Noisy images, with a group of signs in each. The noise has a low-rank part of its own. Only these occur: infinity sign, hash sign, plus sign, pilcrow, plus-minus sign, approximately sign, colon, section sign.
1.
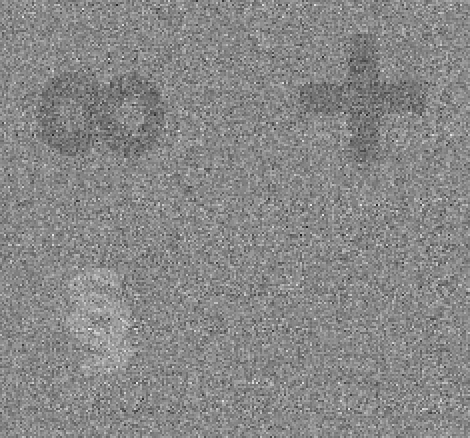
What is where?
top left: dark infinity sign; top right: dark plus sign; bottom left: light section sign
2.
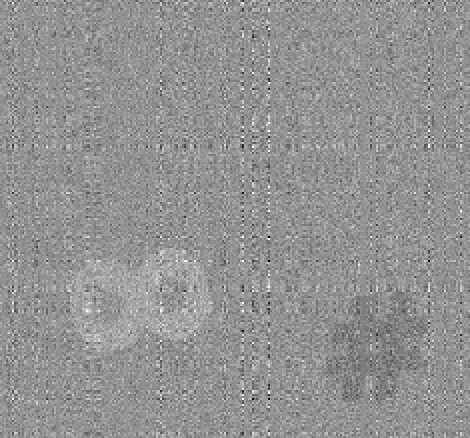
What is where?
bottom left: light infinity sign; bottom right: dark hash sign
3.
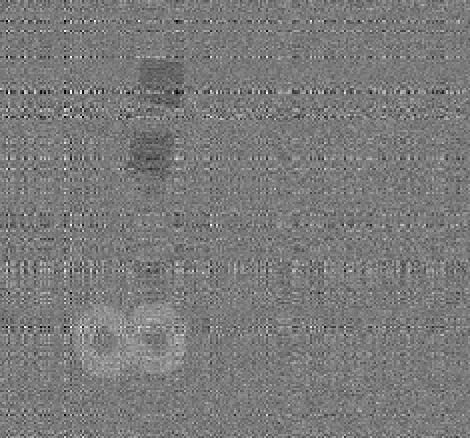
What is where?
top left: dark colon; bottom left: light infinity sign
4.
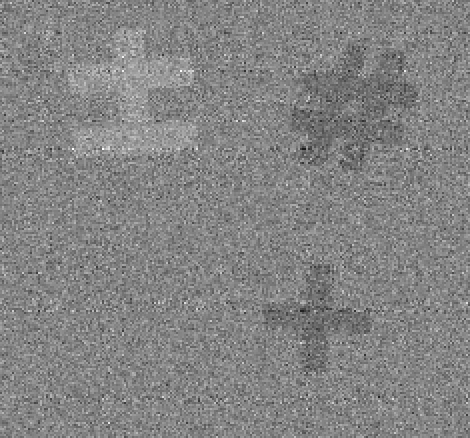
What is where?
top left: light plus-minus sign; top right: dark hash sign; bottom right: dark plus sign
